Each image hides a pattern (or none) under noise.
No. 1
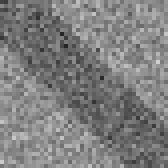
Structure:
a diagonal band
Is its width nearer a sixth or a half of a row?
a half
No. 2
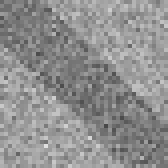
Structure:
a diagonal band
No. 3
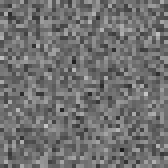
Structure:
only noise
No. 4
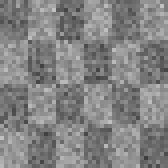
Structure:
a checkerboard
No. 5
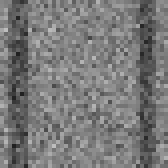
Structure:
bands of columns
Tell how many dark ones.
2
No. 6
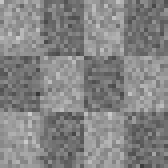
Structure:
a checkerboard
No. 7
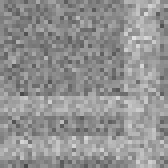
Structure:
bands of rows crossing bands of columns
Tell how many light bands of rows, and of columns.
2 and 1
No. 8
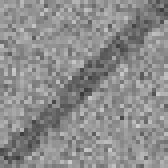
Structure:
a diagonal band
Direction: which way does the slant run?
bottom left to top right
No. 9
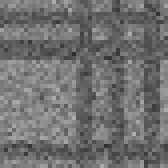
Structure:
bands of rows crossing bands of columns
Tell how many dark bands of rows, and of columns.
3 and 3
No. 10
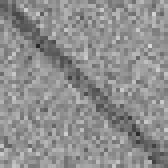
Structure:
a diagonal band
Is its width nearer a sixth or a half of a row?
a sixth
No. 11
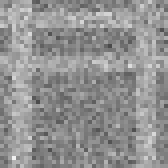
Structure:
bands of rows crossing bands of columns
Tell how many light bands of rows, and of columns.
2 and 2
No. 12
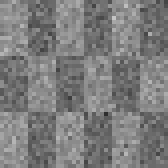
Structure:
a checkerboard
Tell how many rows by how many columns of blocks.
3 by 6
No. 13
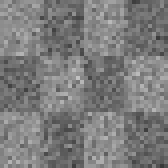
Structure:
a checkerboard
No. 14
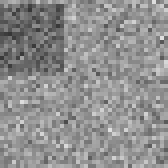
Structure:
one block
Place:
top left
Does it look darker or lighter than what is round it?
darker
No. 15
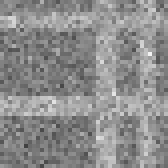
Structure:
bands of rows crossing bands of columns
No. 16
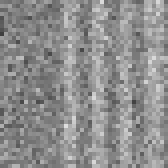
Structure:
bands of columns
